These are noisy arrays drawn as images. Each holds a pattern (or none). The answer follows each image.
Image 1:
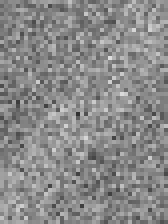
a diagonal band
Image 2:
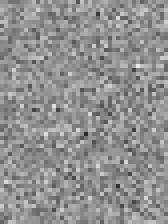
only noise
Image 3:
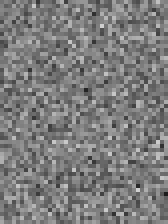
only noise
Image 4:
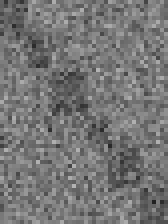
blocks along the diagonal
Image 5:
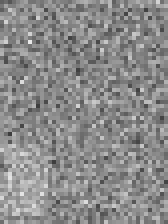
one block
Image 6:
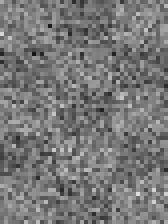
a checkerboard
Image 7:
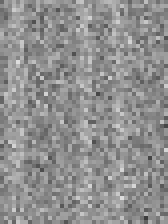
bands of columns
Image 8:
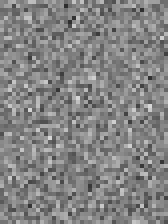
only noise
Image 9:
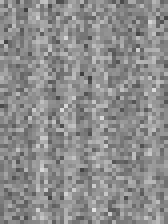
bands of columns
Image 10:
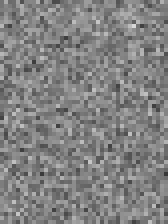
only noise
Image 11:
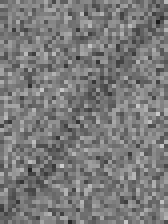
a diagonal band
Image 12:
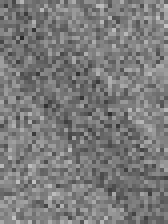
a diagonal band
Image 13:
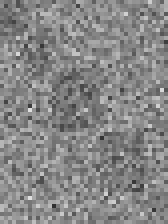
blocks along the diagonal
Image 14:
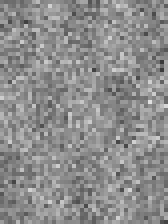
a checkerboard
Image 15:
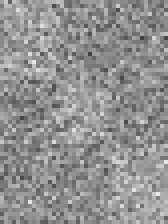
blocks along the diagonal
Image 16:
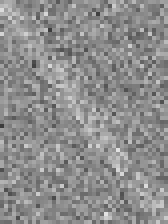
a diagonal band
